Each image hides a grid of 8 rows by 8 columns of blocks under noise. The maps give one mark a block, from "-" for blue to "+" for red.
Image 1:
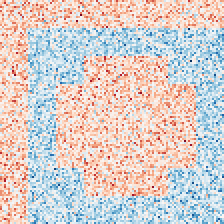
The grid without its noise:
+ + + + + + + +
+ - - - - - - -
+ - - + + + - -
+ - + + + + + -
+ - + + + + + -
+ - + + + + + -
+ - - + + + - -
+ - - - - - - -
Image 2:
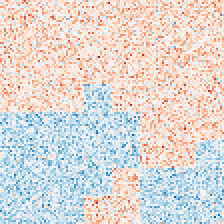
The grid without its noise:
+ + + + + + + +
+ + + + + + + +
+ + + + + + + +
+ + + - + + + +
- - - - - + + +
- - - - - + + -
- - - - + - - -
- - - + + - - -
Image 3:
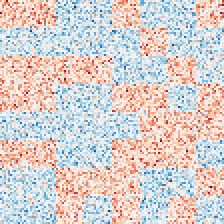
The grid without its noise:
+ + - - + - - +
- - - - - + - -
+ + + + - - + -
+ + - - + + - +
- - - - - + + +
+ + - - + + + -
- - + + + - - +
- - + - + - + -
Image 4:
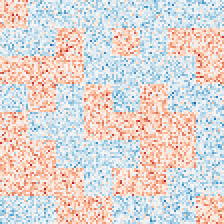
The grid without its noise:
+ - - - - - - -
- - + - + - + +
+ + + - - - - +
- + - + - + - -
+ - - + + + + -
+ + - - - + + -
+ + + - + + - -
- - + + - - - +
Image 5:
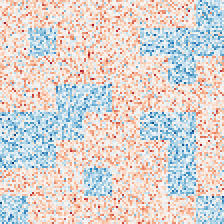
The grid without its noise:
+ + + + + + + -
+ - + + + - - -
+ + + + + + - +
+ + - - + + + +
- - - + + - - +
- - + + + + - +
+ + + - + + - +
- + + + + + + -
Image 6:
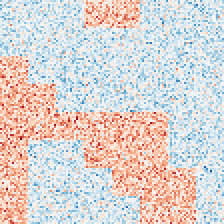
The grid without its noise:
- - - + + - - -
- - - - - - - -
+ - - - - - - -
+ + - - - - - -
+ + + + + + - -
+ - - + + + - -
+ - - - + + + -
+ - - - - + + -
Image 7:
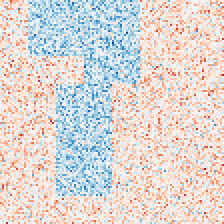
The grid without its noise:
+ - - - - + + +
+ - - - - + + +
+ + + - - + + +
+ + - - + + + +
+ + - - + + + +
+ + - - + + + +
+ + - - + + + +
+ + + + + + + +
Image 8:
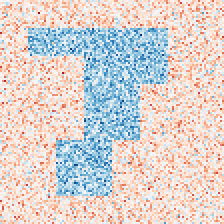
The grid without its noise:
+ + + + + + + +
+ - - - - - + +
+ + + - - - + +
+ + + - - + + +
+ + + - - + + +
+ + - - + + + +
+ + - - + + + +
+ + + + + + + +
